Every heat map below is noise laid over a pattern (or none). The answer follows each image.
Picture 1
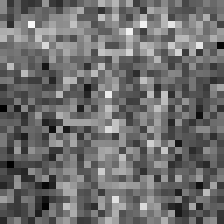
bands of rows crossing bands of columns
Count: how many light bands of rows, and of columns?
1 and 3
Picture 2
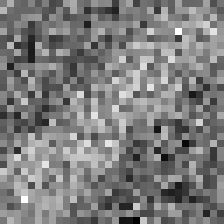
a diagonal band
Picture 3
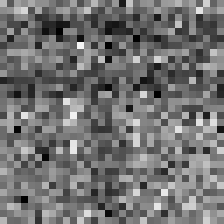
bands of rows crossing bands of columns
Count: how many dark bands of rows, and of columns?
2 and 1
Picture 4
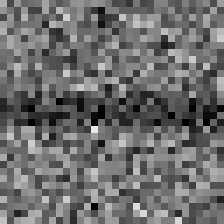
one band of rows
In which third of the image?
middle
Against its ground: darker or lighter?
darker
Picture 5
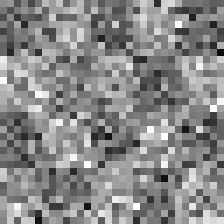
a checkerboard
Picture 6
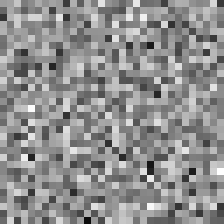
only noise
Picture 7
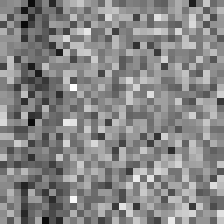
one band of columns
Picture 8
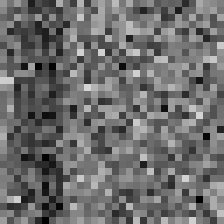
one band of columns
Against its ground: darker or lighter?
darker
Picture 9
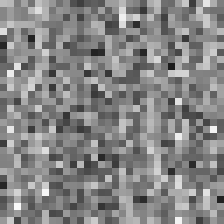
bands of columns
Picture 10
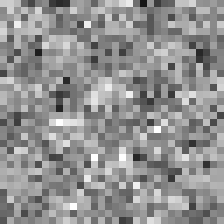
a checkerboard
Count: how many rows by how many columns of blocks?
6 by 5
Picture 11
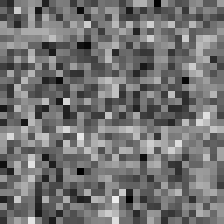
bands of rows crossing bands of columns
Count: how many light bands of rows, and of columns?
2 and 3
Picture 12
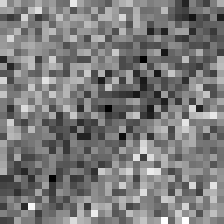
a diagonal band
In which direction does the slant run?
bottom left to top right
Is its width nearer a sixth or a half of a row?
a half
